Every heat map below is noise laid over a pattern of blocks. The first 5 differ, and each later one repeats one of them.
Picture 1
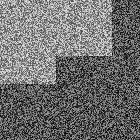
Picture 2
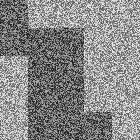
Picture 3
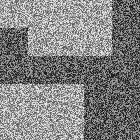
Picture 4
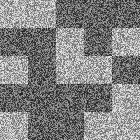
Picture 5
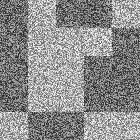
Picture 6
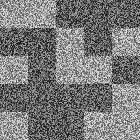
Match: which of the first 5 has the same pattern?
4
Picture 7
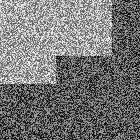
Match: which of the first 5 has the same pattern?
1
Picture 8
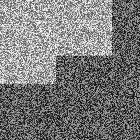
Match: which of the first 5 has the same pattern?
1
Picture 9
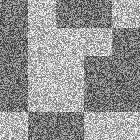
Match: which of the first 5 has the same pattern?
5
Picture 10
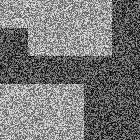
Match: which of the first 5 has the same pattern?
3
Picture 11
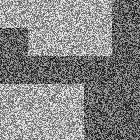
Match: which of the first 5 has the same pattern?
3
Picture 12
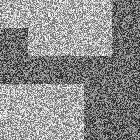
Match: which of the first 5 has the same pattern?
3
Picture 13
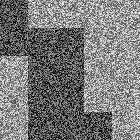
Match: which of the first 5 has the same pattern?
2
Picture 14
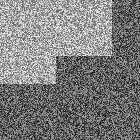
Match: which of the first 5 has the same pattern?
1
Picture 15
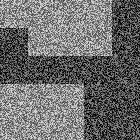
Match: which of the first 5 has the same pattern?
3
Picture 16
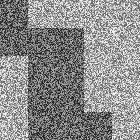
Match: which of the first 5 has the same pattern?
2
